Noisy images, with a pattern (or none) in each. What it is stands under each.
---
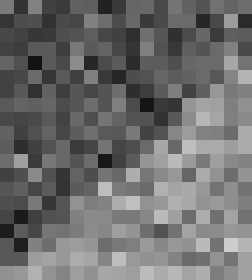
a sharp edge
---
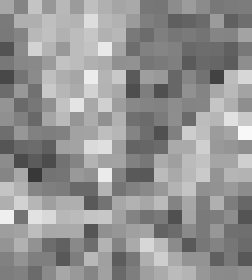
spokes from one point
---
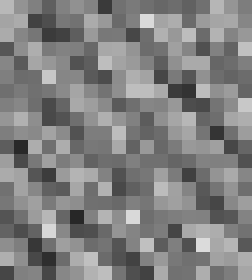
diagonal stripes
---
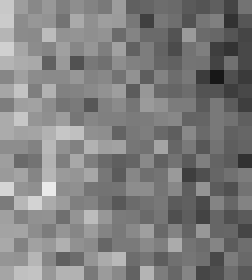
a smooth slope
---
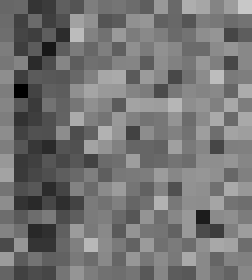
one vertical stripe
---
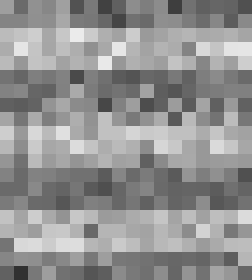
horizontal stripes
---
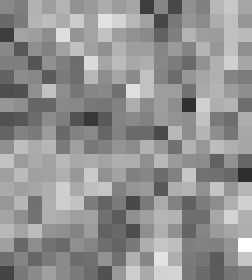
spokes from one point
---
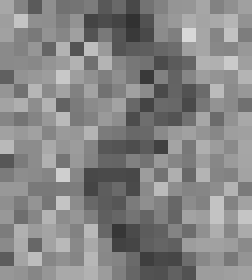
a wavy band
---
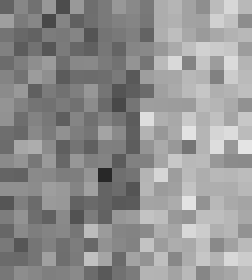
a sharp edge
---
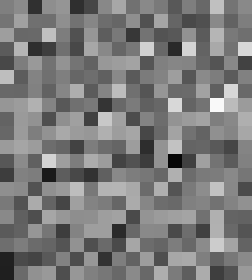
only noise
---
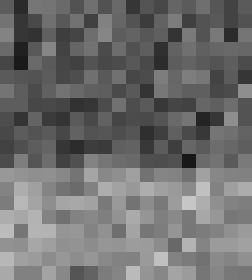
a sharp edge
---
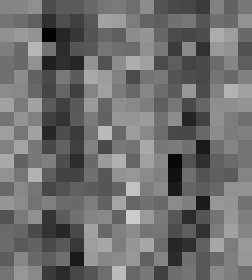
vertical stripes
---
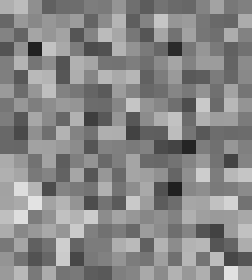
only noise
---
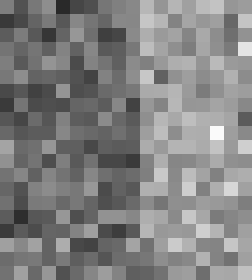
a sharp edge
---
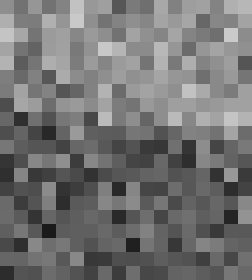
a sharp edge
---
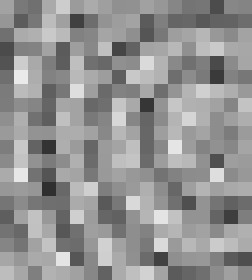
rings round one point
